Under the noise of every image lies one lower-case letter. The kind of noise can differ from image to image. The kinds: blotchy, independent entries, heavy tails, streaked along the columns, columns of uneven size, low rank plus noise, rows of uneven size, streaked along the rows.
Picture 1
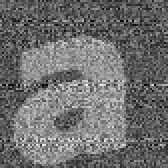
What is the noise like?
rows of uneven size
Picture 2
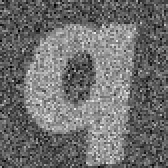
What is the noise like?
independent entries
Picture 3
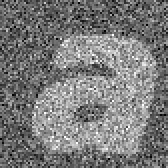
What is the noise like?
independent entries
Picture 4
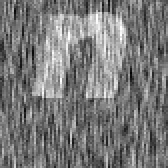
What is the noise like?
streaked along the columns
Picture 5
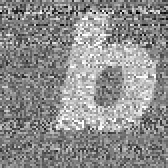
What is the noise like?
rows of uneven size
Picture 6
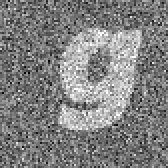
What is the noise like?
independent entries
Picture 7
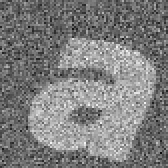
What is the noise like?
low rank plus noise
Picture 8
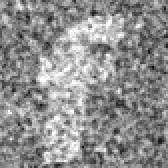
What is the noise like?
blotchy
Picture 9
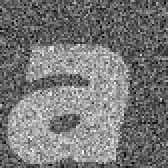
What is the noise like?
independent entries
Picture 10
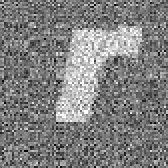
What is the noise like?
low rank plus noise
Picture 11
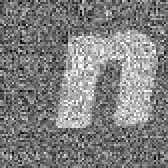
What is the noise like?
low rank plus noise
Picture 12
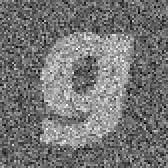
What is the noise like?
independent entries
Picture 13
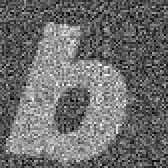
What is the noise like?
low rank plus noise
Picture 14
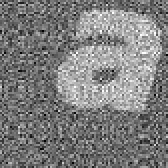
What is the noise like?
low rank plus noise
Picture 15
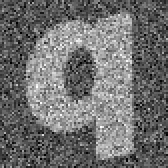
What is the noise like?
independent entries
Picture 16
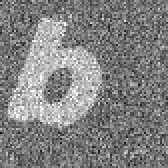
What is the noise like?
low rank plus noise
